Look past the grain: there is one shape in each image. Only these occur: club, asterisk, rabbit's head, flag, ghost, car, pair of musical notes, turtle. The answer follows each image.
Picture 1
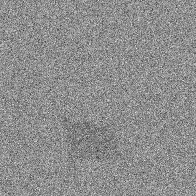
flag
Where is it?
bottom middle
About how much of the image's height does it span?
a third
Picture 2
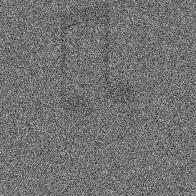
pair of musical notes
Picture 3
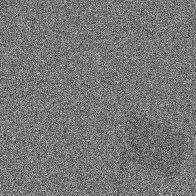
flag
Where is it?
bottom right
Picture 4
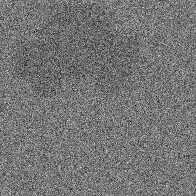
car
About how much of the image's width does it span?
two thirds
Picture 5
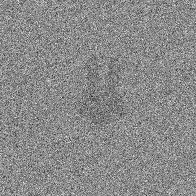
rabbit's head
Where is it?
centre
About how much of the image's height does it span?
a third
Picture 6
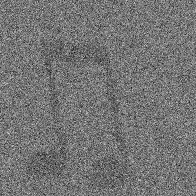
pair of musical notes
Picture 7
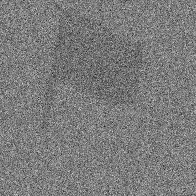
flag
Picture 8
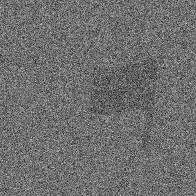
flag
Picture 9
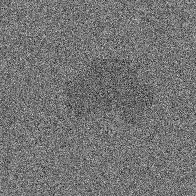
car
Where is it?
centre
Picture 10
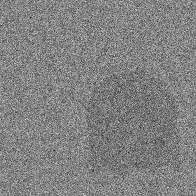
ghost
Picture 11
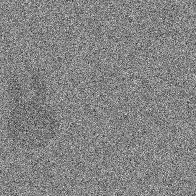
rabbit's head
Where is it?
middle left
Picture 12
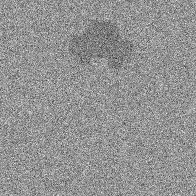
car
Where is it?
top middle
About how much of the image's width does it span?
a third
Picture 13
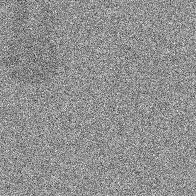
rabbit's head
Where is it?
top left
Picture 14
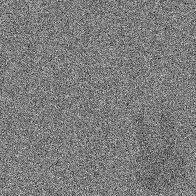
rabbit's head
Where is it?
bottom right
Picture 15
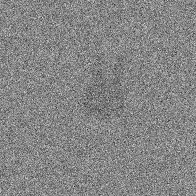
rabbit's head
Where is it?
centre
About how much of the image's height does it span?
a third
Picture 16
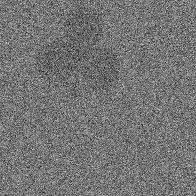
club
